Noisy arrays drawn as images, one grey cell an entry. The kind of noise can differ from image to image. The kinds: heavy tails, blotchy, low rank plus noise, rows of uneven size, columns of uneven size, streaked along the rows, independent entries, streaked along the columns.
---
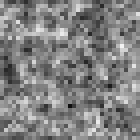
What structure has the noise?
blotchy
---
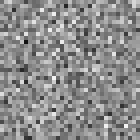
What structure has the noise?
independent entries
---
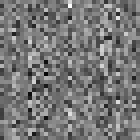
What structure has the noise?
columns of uneven size
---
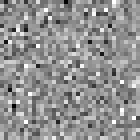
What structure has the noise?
heavy tails
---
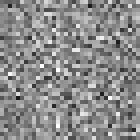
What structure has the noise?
low rank plus noise
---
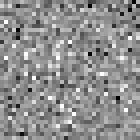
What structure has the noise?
heavy tails
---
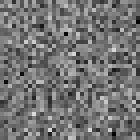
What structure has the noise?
low rank plus noise
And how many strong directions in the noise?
two
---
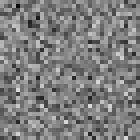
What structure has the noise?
low rank plus noise
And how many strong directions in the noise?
five to eight
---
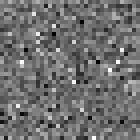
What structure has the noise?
heavy tails
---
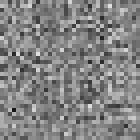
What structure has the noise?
low rank plus noise
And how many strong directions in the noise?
two
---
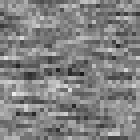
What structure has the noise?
streaked along the rows
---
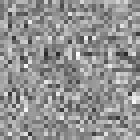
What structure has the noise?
low rank plus noise
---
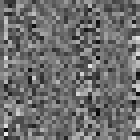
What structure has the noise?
columns of uneven size
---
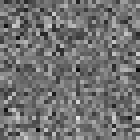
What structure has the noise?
low rank plus noise
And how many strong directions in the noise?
two
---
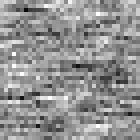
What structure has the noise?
streaked along the rows
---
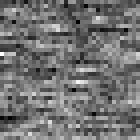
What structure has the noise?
streaked along the rows
